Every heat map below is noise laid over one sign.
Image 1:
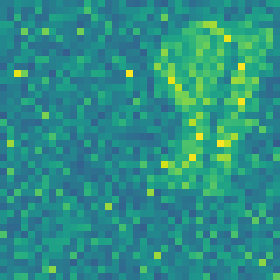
pilcrow
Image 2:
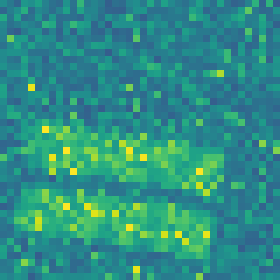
equals sign
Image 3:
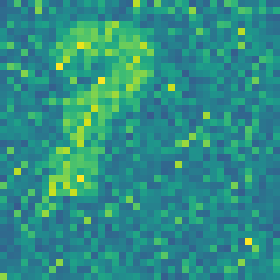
question mark
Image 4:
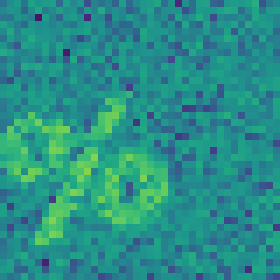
percent sign
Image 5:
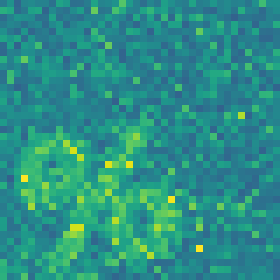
percent sign
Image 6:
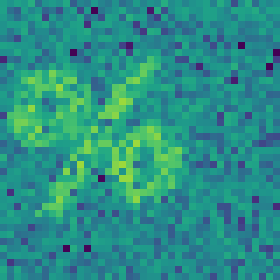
percent sign
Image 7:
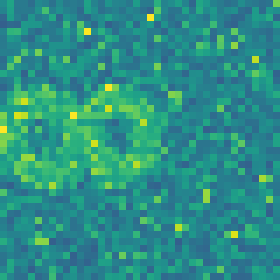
infinity sign
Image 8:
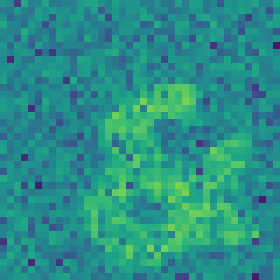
ampersand
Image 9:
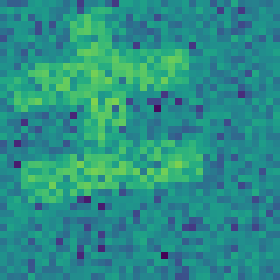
plus-minus sign
